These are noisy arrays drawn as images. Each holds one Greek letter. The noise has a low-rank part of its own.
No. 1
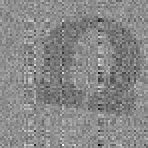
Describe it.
dark omega
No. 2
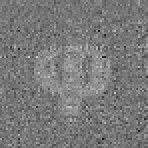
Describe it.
light phi
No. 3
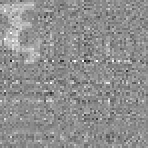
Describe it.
light xi, top left
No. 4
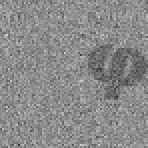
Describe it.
dark phi, middle right
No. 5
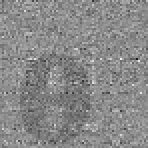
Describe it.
dark theta
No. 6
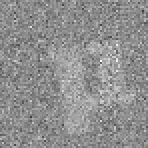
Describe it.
light mu
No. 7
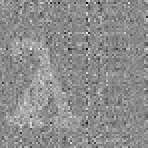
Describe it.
light lambda
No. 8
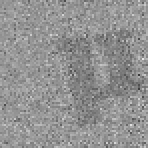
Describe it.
dark mu
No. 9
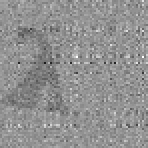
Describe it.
dark lambda
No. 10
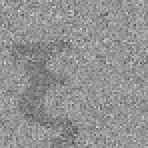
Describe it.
dark xi
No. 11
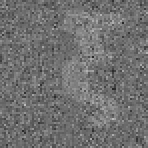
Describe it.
light xi
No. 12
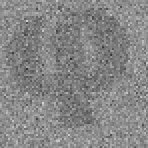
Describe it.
dark phi
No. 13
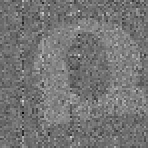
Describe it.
light omega
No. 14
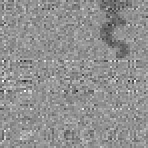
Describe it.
dark xi, top right
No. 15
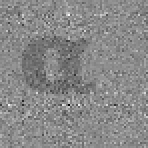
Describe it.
dark alpha
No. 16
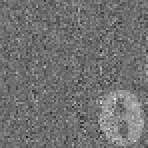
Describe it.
light theta, bottom right
